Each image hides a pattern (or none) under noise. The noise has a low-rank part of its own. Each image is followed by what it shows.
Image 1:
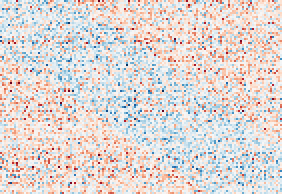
a diagonal band
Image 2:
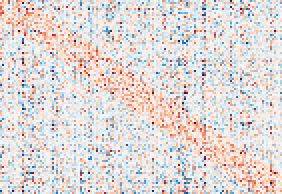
a diagonal band
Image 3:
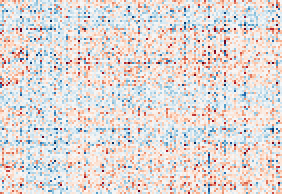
bands of rows crossing bands of columns
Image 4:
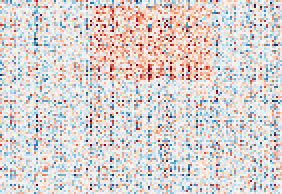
one block
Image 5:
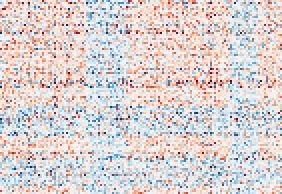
bands of rows crossing bands of columns
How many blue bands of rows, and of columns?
2 and 2
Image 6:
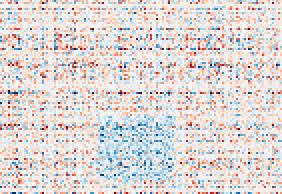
one block
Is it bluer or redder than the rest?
bluer
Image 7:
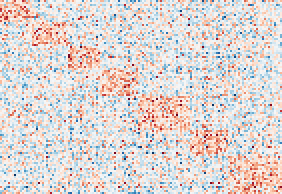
blocks along the diagonal
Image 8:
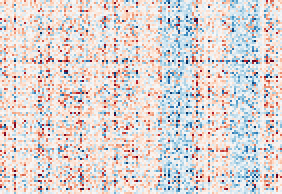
bands of columns
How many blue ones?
2
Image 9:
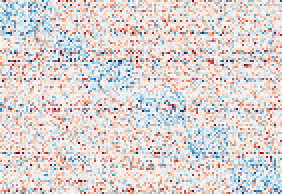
blocks along the diagonal
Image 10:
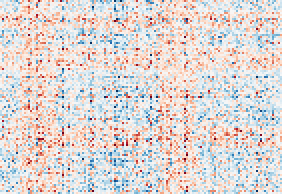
bands of rows crossing bands of columns
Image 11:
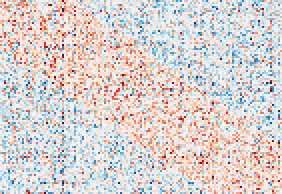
a diagonal band
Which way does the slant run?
top left to bottom right
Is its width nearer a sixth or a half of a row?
a half
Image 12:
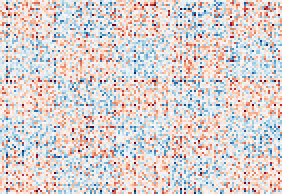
a checkerboard
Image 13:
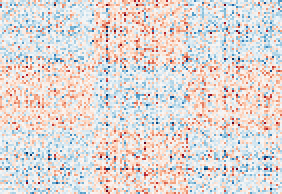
a checkerboard
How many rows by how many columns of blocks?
3 by 3
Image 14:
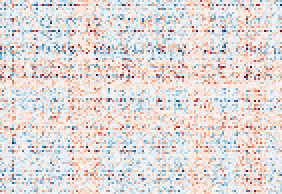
bands of rows crossing bands of columns
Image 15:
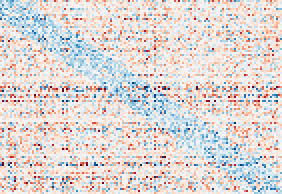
a diagonal band
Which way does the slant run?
top left to bottom right
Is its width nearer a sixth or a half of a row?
a sixth
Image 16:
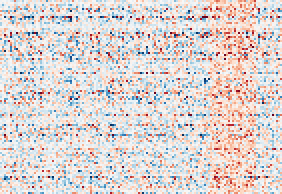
one band of columns
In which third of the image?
right
